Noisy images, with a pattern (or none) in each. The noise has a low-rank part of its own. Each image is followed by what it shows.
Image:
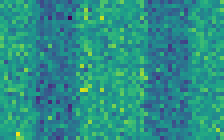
vertical stripes
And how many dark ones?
2
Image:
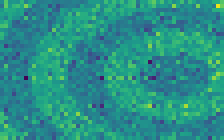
rings round one point
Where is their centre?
middle right
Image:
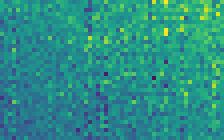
a smooth slope
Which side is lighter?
top right
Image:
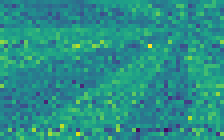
spokes from one point
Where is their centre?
top right
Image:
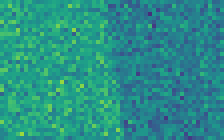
a sharp edge
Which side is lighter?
left
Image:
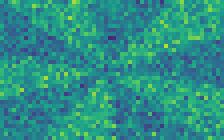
spokes from one point
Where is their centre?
centre
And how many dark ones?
5
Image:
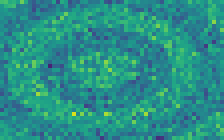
rings round one point
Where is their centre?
centre
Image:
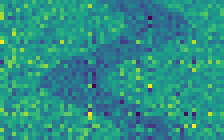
a wavy band
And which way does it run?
top to bottom
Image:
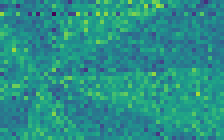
spokes from one point
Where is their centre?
middle left
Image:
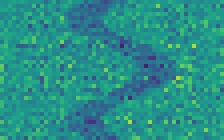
a wavy band
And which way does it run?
top to bottom
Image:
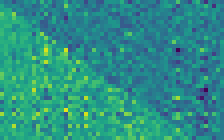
a sharp edge
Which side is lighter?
bottom left
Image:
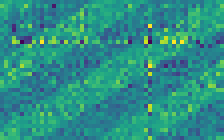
diagonal stripes
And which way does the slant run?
bottom left to top right
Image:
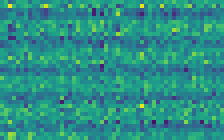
horizontal stripes
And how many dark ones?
5
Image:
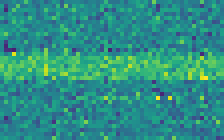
one horizontal stripe
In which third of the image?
middle
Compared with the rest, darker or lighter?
lighter
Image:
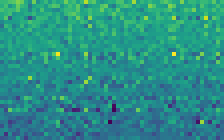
a smooth slope
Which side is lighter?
top
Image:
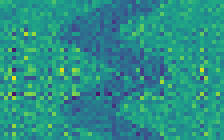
a wavy band
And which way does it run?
top to bottom
